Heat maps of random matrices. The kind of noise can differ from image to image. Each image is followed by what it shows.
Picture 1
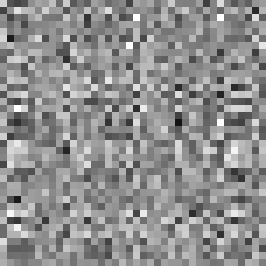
low rank plus noise
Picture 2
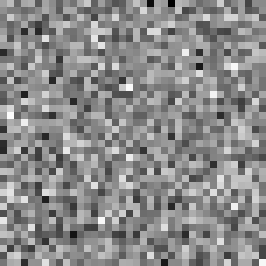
independent entries
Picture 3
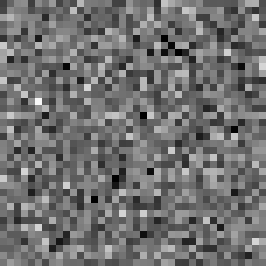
independent entries
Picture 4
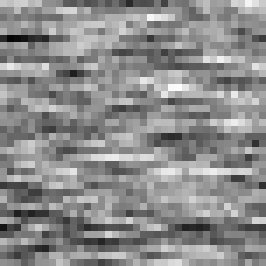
streaked along the rows
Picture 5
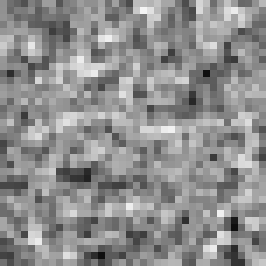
blotchy
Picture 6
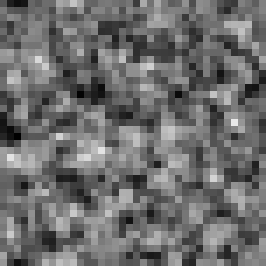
blotchy
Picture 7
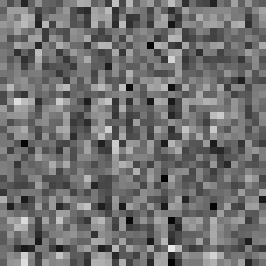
low rank plus noise
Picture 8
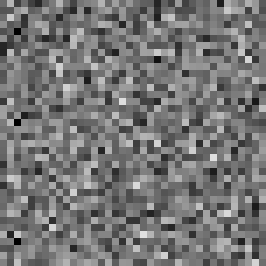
independent entries
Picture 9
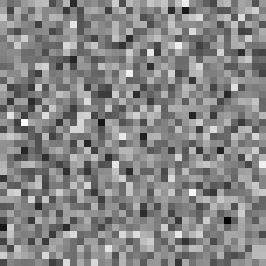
independent entries
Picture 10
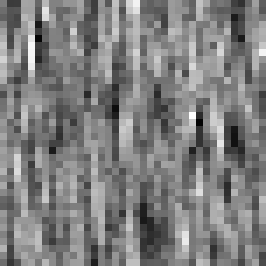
streaked along the columns
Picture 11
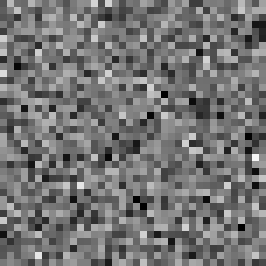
independent entries
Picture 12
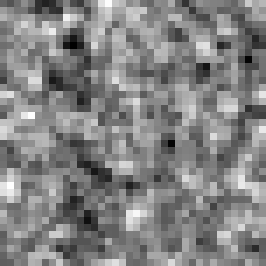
blotchy
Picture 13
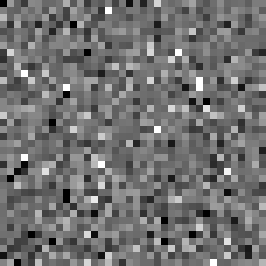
heavy tails
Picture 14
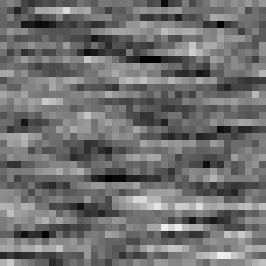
streaked along the rows
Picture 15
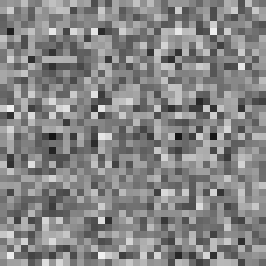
low rank plus noise
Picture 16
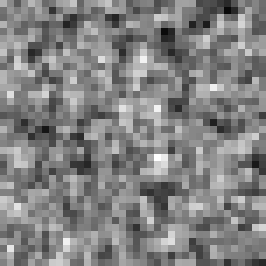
blotchy
